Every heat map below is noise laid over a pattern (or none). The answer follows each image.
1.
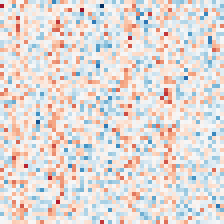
bands of columns
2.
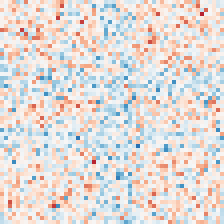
bands of rows crossing bands of columns
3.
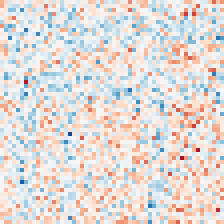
bands of rows crossing bands of columns
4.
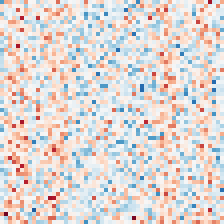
bands of columns
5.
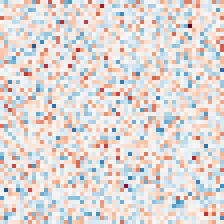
only noise
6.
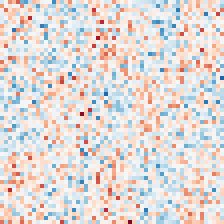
a checkerboard
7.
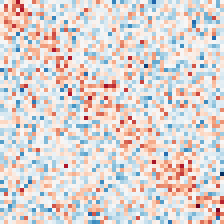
blocks along the diagonal
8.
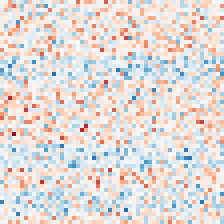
bands of rows
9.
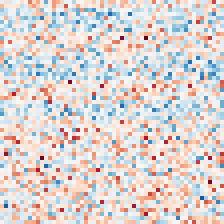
bands of rows
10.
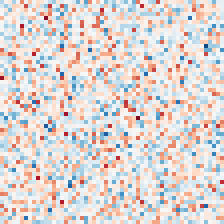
only noise
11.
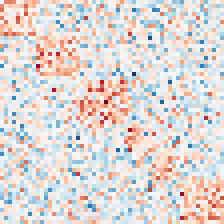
blocks along the diagonal
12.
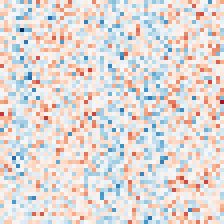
bands of columns
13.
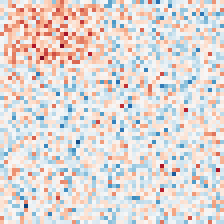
one block
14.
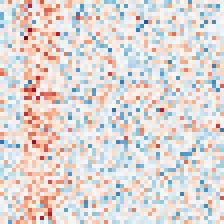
one band of columns
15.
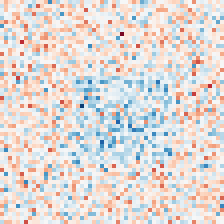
one block
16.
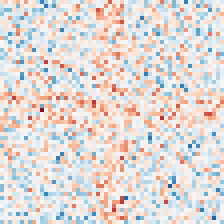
bands of rows crossing bands of columns
